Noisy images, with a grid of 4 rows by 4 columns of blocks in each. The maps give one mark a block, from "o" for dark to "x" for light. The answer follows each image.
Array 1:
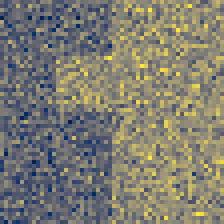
o o x x
o x x x
o o x x
o o x x
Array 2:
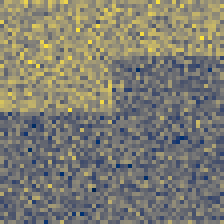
x x x x
x x o o
o o o o
o o o o
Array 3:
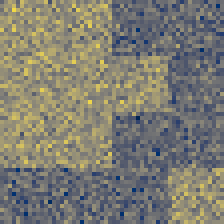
x x o o
x x x o
x x o o
o o o x
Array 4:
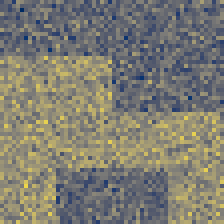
o o o o
x x o o
x x x x
x o o x
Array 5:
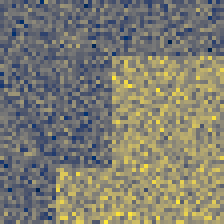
o o o o
o o x x
o o x x
o x x x
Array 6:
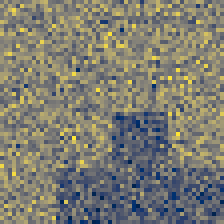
x x x x
x x x x
x x o x
x o o o
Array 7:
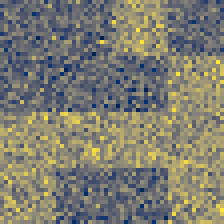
o o x o
o o o x
x x x x
x o o x
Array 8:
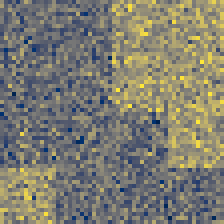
o o x x
o o x x
o o o x
x o o o
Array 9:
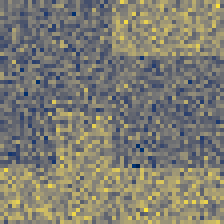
o o x x
o o o o
o x o o
x x x x
